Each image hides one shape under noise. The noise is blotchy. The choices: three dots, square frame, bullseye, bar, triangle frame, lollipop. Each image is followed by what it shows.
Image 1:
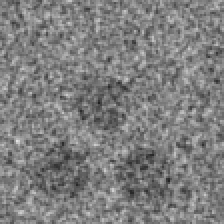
three dots
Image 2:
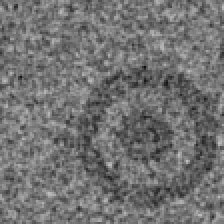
bullseye
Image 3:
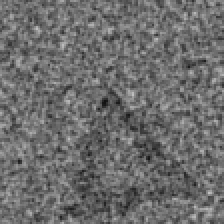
triangle frame
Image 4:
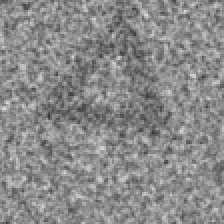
triangle frame
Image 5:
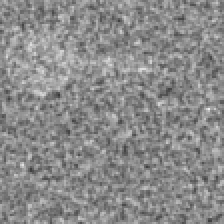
lollipop
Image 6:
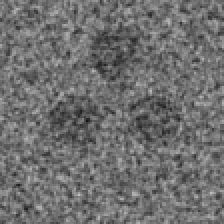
three dots
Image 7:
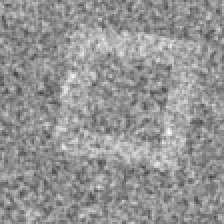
square frame
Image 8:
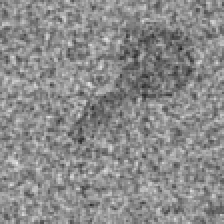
lollipop
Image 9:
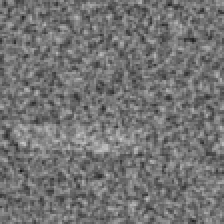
bar
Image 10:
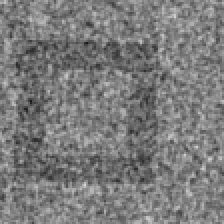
square frame
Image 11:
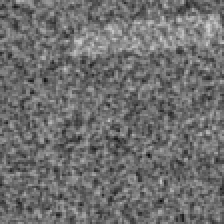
bar
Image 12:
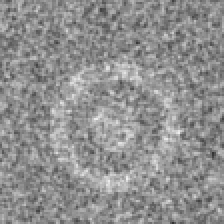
bullseye
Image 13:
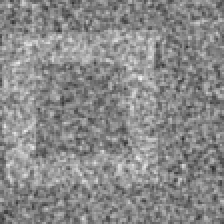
square frame
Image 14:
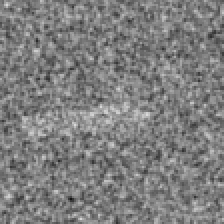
bar
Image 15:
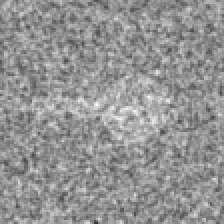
lollipop
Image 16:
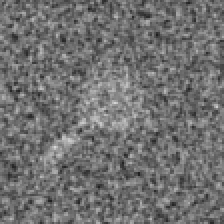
lollipop
